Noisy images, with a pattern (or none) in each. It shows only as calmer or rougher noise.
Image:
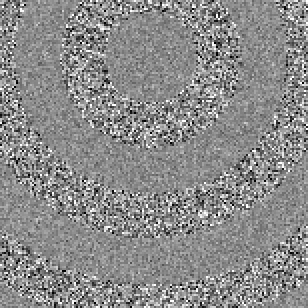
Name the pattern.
rings round one point
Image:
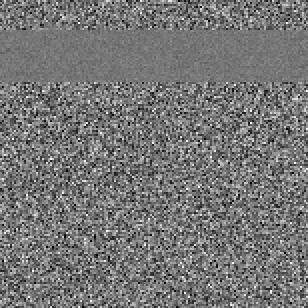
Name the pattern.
one horizontal stripe
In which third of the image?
top
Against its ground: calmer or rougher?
calmer
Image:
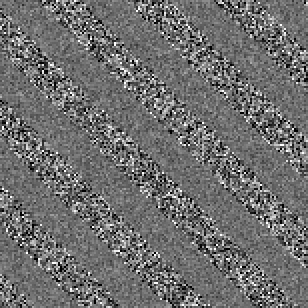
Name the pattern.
diagonal stripes
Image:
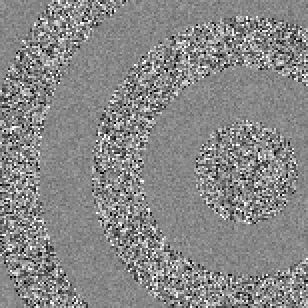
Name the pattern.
rings round one point
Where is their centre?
middle right
